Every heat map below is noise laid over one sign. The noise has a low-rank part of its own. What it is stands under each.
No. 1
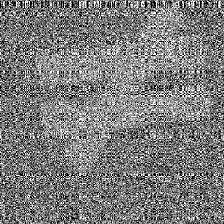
light not-equal sign
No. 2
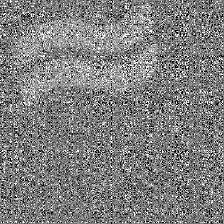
light approximately sign
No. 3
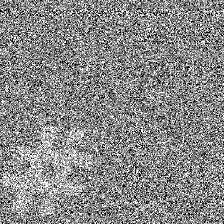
light hash sign, bottom left
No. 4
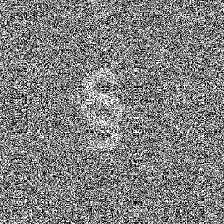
light section sign, centre
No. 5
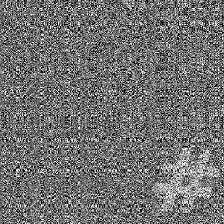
light hash sign, bottom right
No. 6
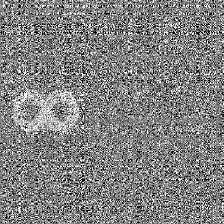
light infinity sign, middle left
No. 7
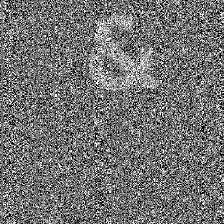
light ampersand, top middle
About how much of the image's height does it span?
a third
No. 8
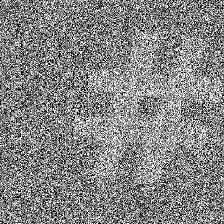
light hash sign
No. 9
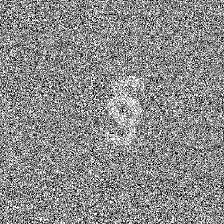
light section sign, centre
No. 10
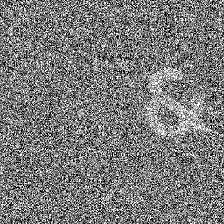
light ampersand, middle right
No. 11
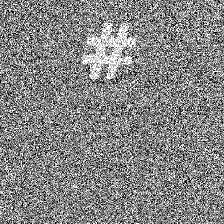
light hash sign, top middle
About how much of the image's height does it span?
a quarter
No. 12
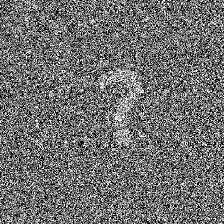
light question mark, centre
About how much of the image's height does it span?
a third
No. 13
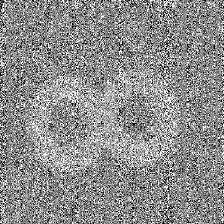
light infinity sign
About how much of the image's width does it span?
two thirds
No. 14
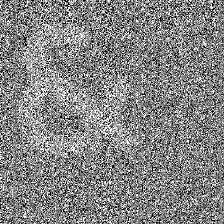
light ampersand
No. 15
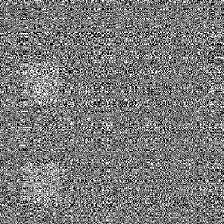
light colon
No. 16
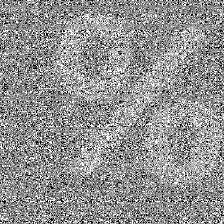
light percent sign
